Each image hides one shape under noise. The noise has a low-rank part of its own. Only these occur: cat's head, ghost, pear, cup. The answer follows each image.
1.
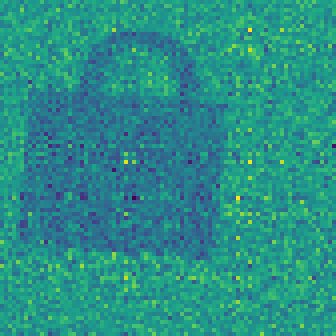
cup
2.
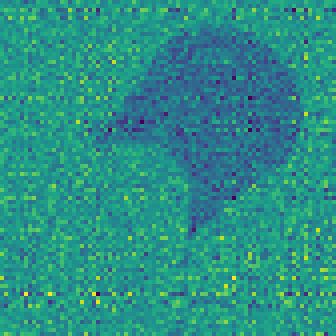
cat's head
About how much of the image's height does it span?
two thirds
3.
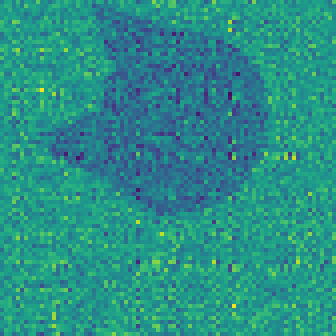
cat's head
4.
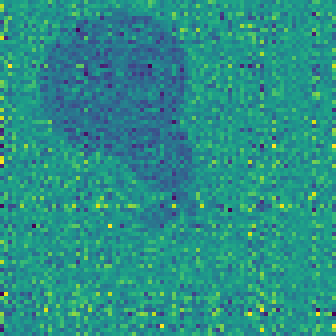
pear
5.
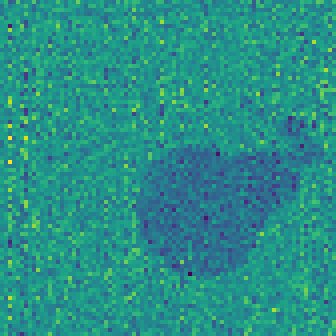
pear
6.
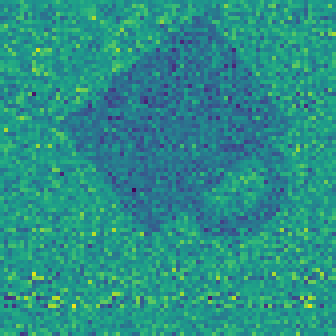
cup
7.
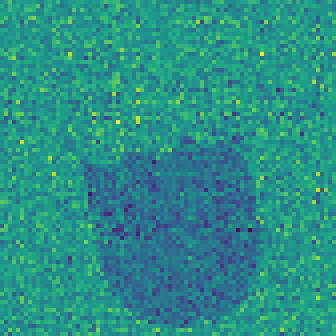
ghost
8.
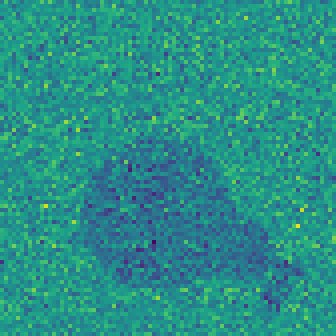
pear
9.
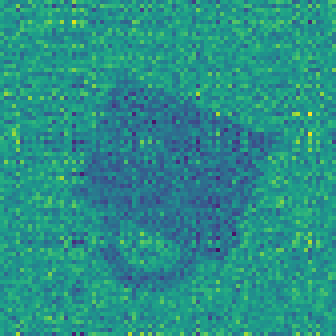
cup
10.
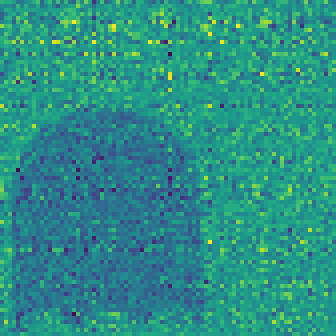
ghost
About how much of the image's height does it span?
two thirds
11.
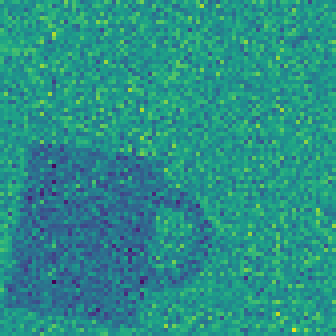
cup
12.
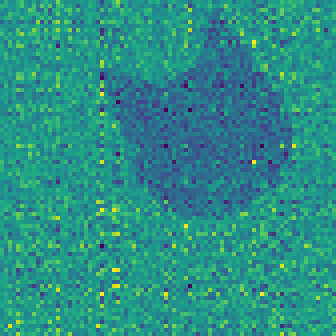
cat's head
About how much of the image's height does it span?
two thirds
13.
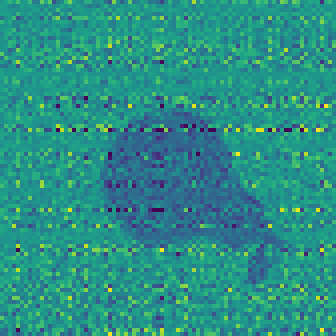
pear
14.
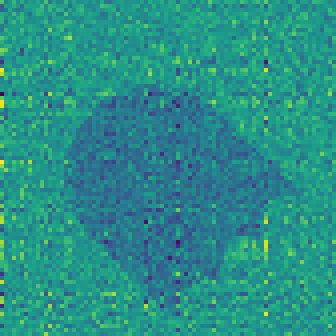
ghost
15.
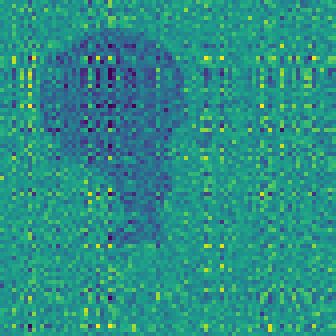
pear
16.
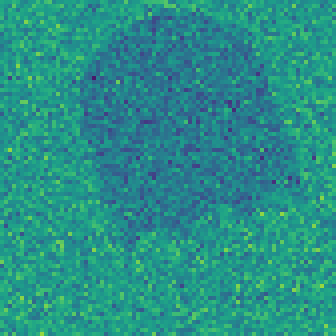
ghost
